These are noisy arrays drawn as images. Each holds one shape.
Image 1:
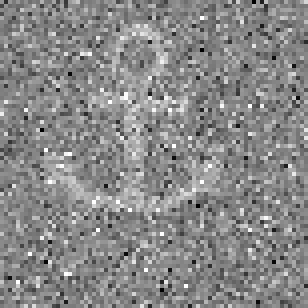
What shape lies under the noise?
anchor
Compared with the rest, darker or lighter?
lighter
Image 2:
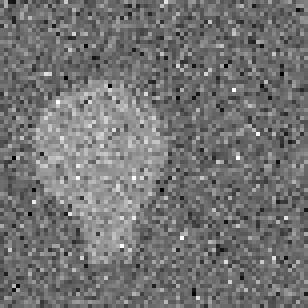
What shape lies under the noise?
light bulb
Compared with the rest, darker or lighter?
lighter
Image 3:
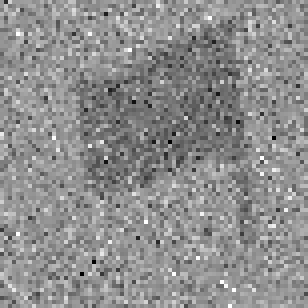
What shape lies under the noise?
flag
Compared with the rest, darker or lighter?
darker
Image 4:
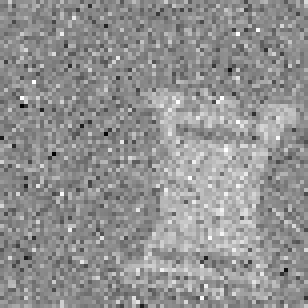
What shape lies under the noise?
chess rook
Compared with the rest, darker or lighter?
lighter
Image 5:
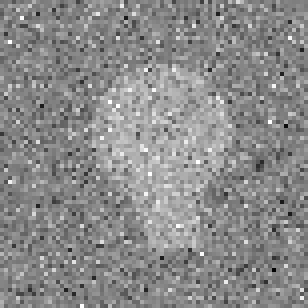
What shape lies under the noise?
light bulb
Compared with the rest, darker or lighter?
lighter
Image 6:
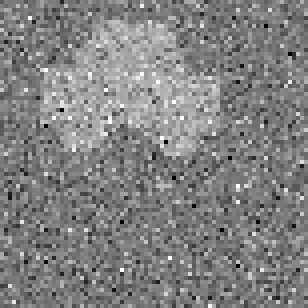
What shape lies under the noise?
car
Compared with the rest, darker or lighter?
lighter
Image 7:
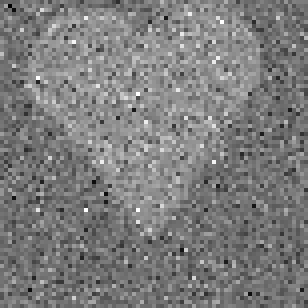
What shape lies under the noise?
heart
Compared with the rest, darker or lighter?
lighter
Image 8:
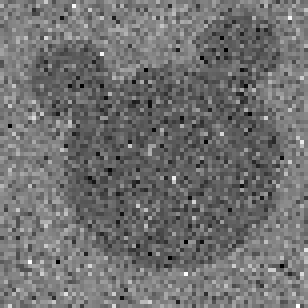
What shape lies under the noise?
bear's head
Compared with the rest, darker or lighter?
darker
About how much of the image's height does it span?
nearly all
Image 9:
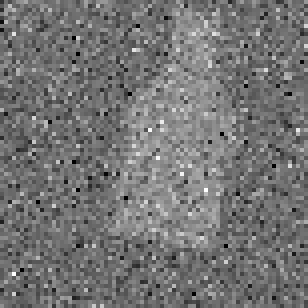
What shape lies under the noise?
bottle
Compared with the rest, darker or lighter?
lighter
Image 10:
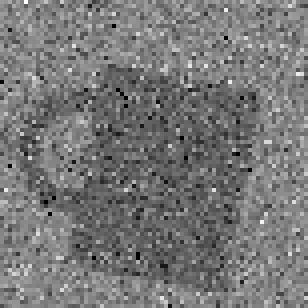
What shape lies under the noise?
cup
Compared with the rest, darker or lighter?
darker
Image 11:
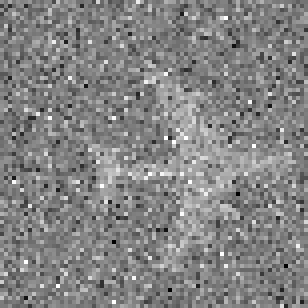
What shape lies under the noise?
airplane
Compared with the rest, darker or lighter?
lighter
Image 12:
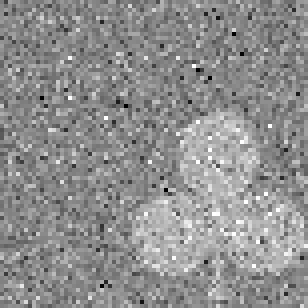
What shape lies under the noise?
club
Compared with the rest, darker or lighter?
lighter
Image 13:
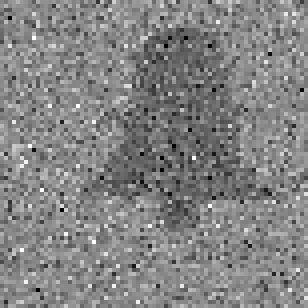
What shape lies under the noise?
bell
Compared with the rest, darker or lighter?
darker
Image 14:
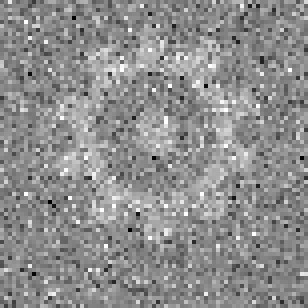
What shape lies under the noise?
gear
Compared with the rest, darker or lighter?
lighter
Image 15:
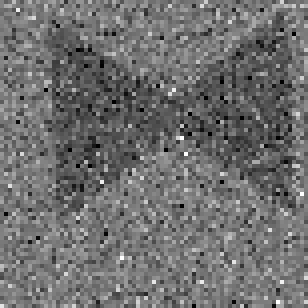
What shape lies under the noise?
bow tie
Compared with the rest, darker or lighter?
darker
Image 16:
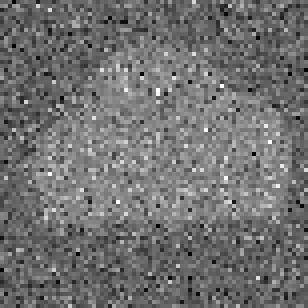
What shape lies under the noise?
cloud
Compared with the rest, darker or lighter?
lighter
